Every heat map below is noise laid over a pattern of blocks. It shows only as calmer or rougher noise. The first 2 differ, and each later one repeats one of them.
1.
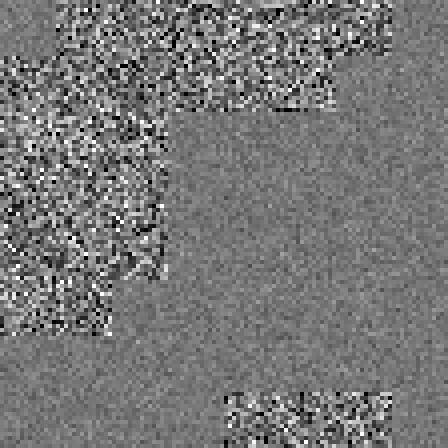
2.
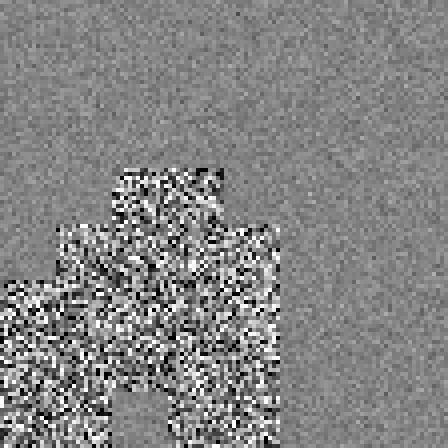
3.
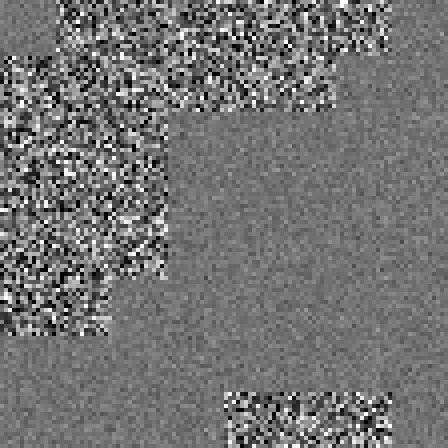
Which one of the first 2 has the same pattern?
1
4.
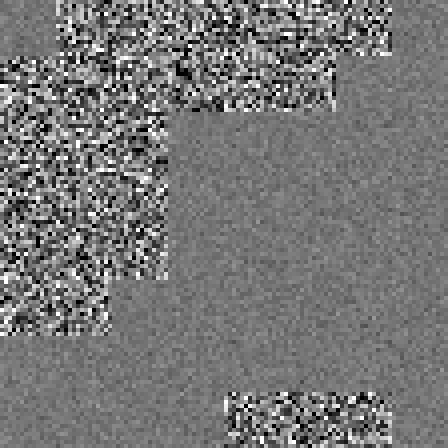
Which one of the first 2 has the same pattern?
1
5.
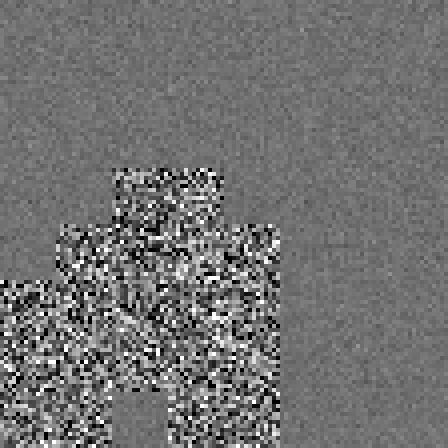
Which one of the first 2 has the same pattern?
2
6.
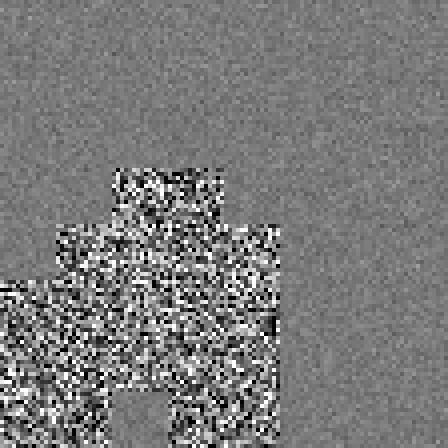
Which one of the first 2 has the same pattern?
2
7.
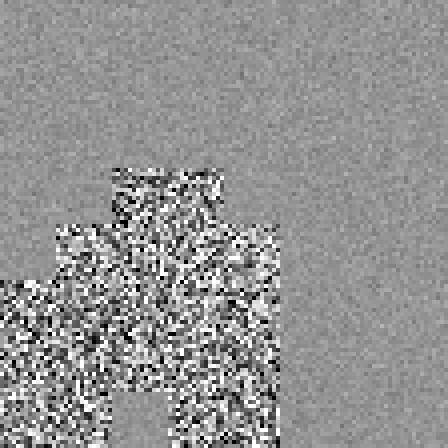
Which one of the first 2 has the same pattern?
2
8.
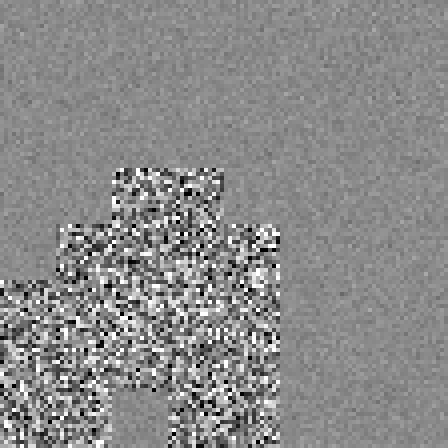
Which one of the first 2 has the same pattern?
2
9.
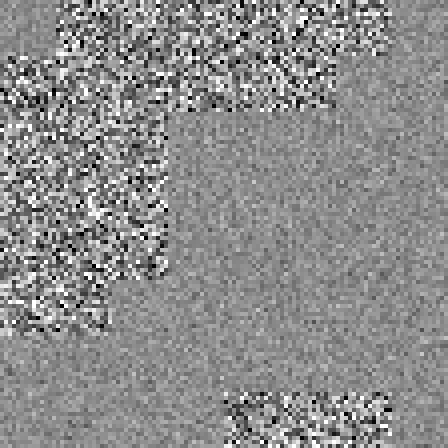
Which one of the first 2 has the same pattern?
1
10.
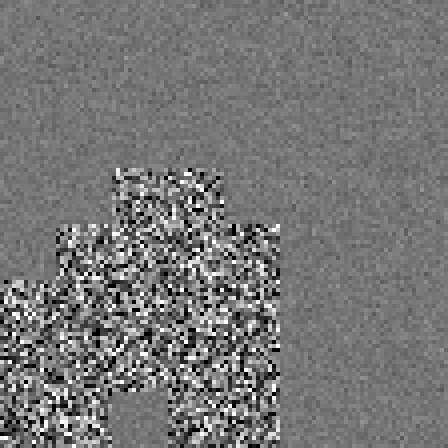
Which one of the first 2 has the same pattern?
2
